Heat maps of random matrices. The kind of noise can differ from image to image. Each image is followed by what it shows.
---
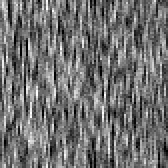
streaked along the columns
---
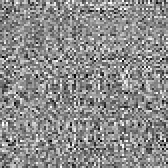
low rank plus noise
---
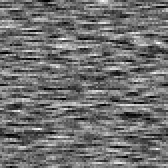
streaked along the rows
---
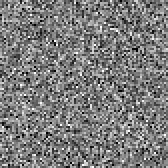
independent entries
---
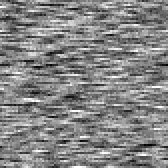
streaked along the rows
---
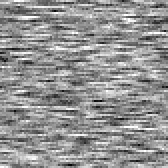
streaked along the rows
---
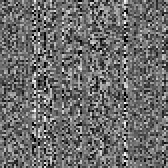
columns of uneven size
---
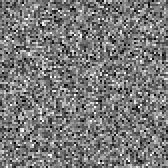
independent entries
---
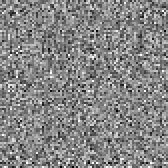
low rank plus noise
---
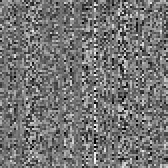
columns of uneven size
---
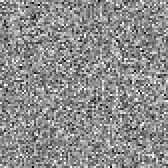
independent entries
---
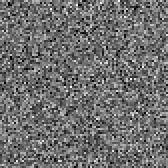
independent entries
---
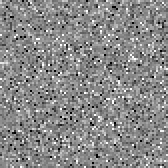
heavy tails
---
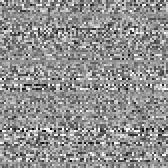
rows of uneven size
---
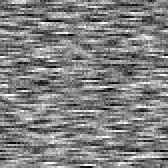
streaked along the rows
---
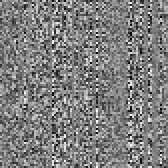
columns of uneven size
